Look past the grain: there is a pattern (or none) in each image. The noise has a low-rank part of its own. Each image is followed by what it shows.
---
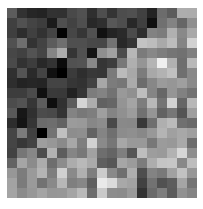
a sharp edge
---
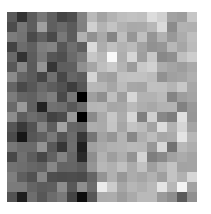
a sharp edge
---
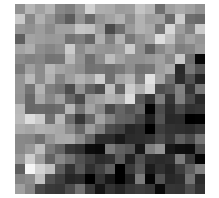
a sharp edge
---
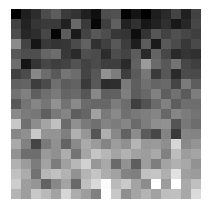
a smooth slope
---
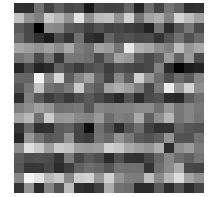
horizontal stripes
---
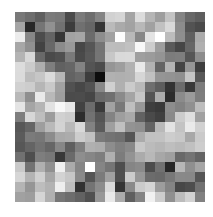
spokes from one point
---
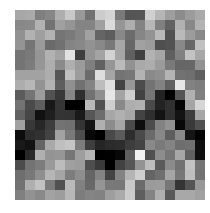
a wavy band
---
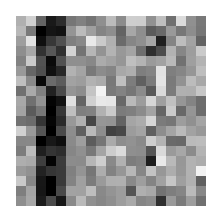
one vertical stripe
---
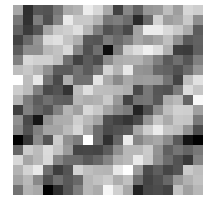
diagonal stripes
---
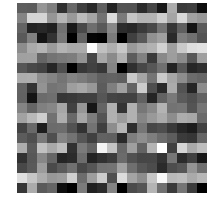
horizontal stripes
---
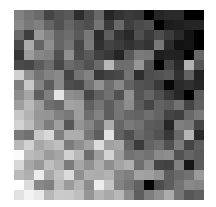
a smooth slope
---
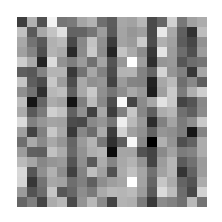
vertical stripes
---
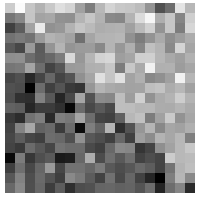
a sharp edge
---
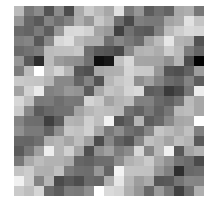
diagonal stripes
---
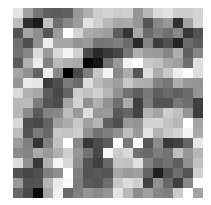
rings round one point
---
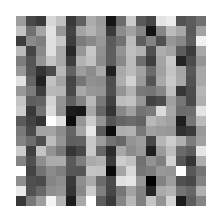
vertical stripes
